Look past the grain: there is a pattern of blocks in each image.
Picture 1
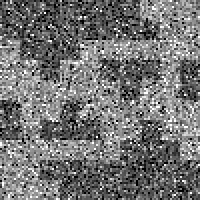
the same after a half turn
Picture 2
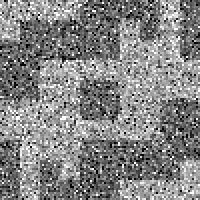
the same after a half turn
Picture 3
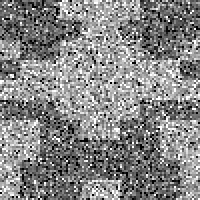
left and right mirror each other
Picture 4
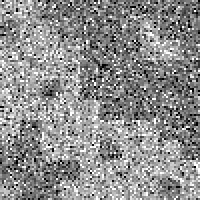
mirrored about the diagonal from the bottom left
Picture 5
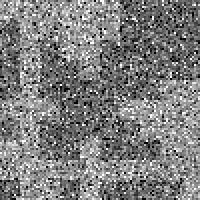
mirrored about the diagonal from the bottom left
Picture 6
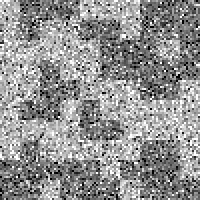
no symmetry
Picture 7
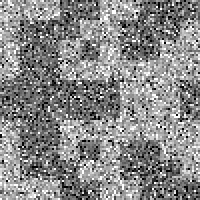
top and bottom mirror each other
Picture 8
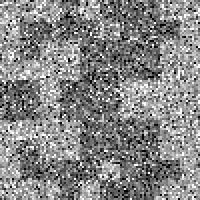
top and bottom mirror each other
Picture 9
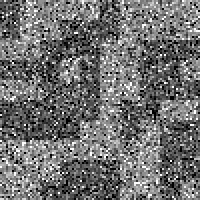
no symmetry
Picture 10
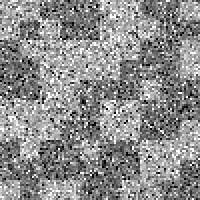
mirrored about the diagonal from the top left
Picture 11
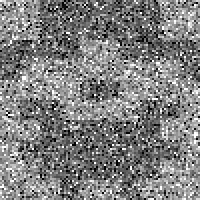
left and right mirror each other
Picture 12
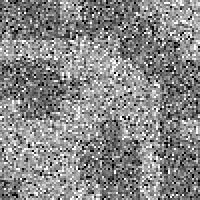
mirrored about the diagonal from the bottom left
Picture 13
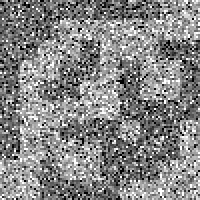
mirrored about the diagonal from the top left
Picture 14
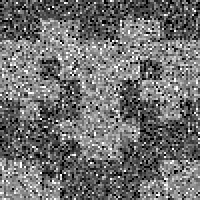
left and right mirror each other
